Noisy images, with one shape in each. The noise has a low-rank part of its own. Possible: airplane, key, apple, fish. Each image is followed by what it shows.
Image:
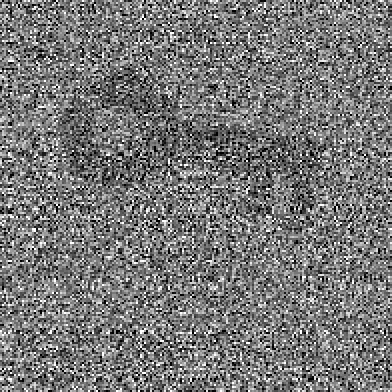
dark key
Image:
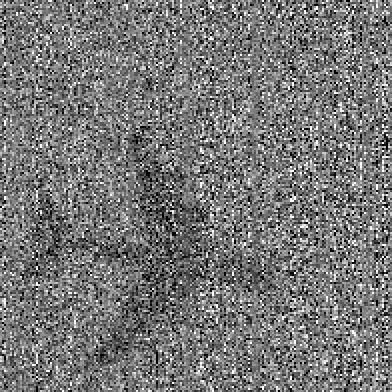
dark airplane
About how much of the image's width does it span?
two thirds
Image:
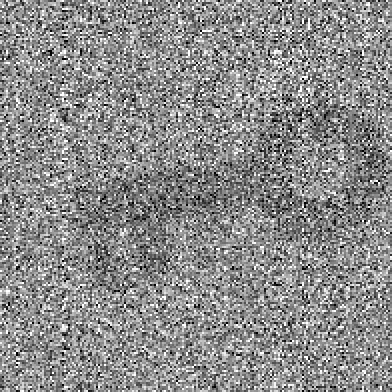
dark key
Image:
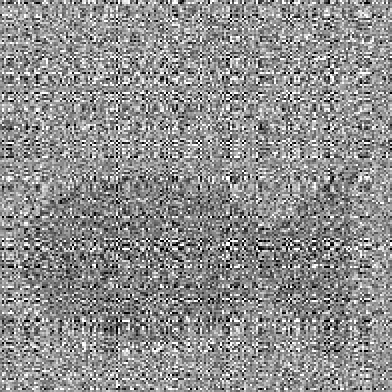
dark fish
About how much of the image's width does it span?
nearly all
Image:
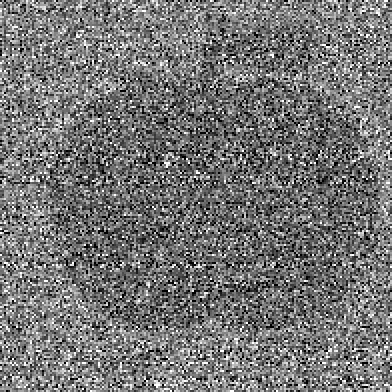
dark apple
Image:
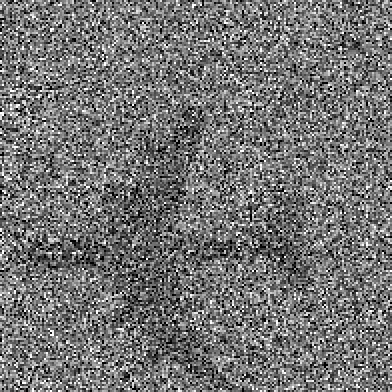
dark airplane
